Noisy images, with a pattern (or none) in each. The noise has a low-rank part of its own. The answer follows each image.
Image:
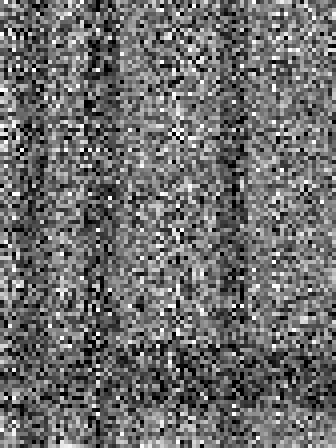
bands of rows crossing bands of columns
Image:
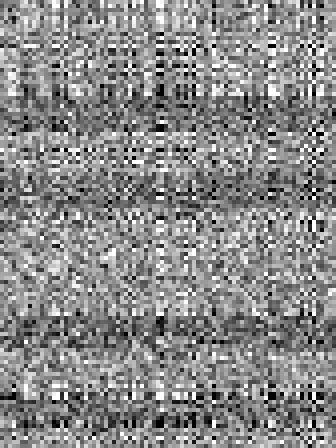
bands of rows
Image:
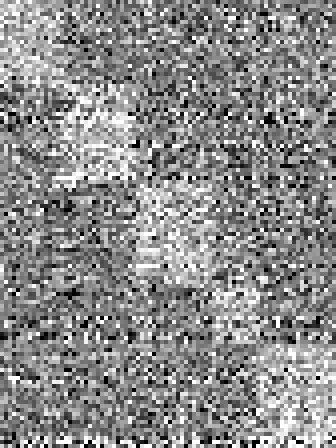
blocks along the diagonal
